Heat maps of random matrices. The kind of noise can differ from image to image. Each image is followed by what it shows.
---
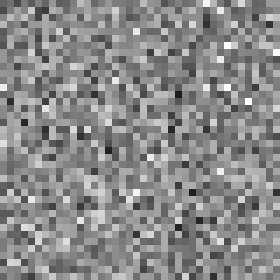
independent entries
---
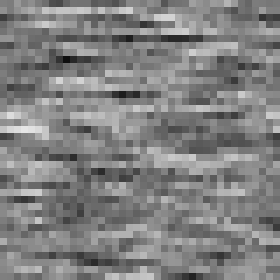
streaked along the rows
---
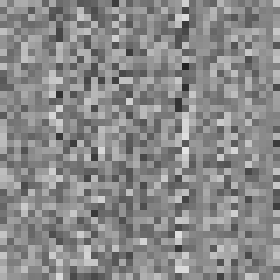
columns of uneven size
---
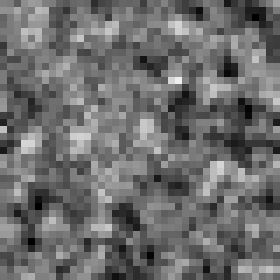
blotchy
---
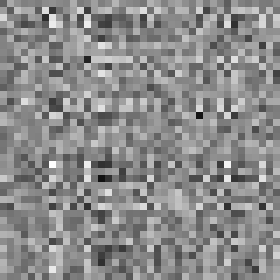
low rank plus noise
